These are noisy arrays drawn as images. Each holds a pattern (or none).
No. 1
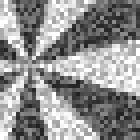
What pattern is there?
spokes from one point
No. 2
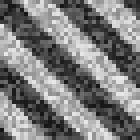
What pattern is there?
diagonal stripes
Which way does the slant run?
top left to bottom right
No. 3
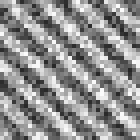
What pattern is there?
diagonal stripes
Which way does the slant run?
top left to bottom right
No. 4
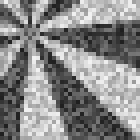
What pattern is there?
spokes from one point
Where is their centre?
top left
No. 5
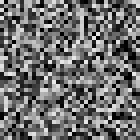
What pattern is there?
only noise
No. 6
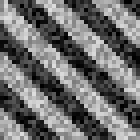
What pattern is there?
diagonal stripes
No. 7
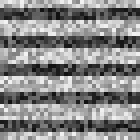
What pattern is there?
horizontal stripes
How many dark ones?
5
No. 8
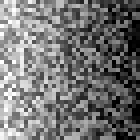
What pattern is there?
a smooth slope
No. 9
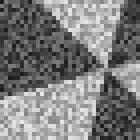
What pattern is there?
spokes from one point
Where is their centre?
middle right
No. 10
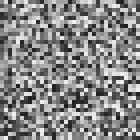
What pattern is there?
only noise
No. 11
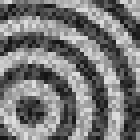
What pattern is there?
rings round one point
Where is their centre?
bottom left
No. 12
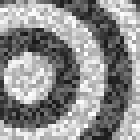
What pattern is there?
rings round one point
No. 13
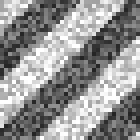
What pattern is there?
diagonal stripes
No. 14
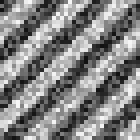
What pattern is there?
diagonal stripes
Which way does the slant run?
bottom left to top right
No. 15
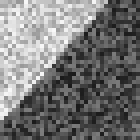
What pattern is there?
a sharp edge
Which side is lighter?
top left
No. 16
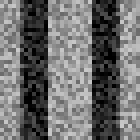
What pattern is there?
vertical stripes
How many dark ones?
2
